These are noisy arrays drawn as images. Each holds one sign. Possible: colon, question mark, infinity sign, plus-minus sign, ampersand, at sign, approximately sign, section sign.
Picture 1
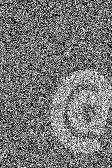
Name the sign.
at sign
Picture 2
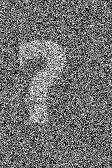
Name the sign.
question mark
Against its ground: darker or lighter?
lighter
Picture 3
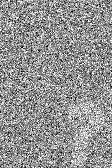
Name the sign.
question mark
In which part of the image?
bottom right
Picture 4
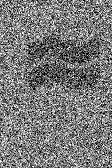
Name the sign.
approximately sign
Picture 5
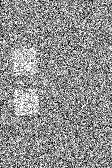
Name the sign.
colon
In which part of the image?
middle left
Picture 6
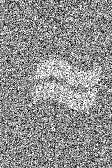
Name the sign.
approximately sign
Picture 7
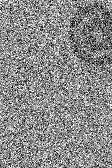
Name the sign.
at sign
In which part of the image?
top right
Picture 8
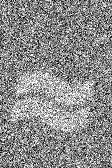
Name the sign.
approximately sign
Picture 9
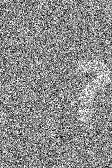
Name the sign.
question mark
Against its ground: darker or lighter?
lighter
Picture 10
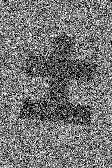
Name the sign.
plus-minus sign
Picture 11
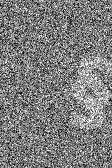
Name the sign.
section sign
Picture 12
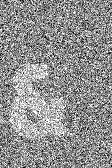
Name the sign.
ampersand
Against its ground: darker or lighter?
lighter
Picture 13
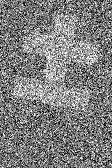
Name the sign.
plus-minus sign
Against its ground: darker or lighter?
lighter
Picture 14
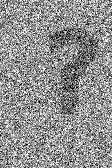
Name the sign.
question mark
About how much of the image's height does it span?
half
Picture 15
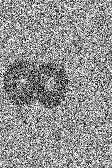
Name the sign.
infinity sign
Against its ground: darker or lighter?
darker
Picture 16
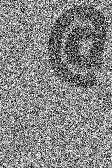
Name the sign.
at sign
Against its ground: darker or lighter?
darker
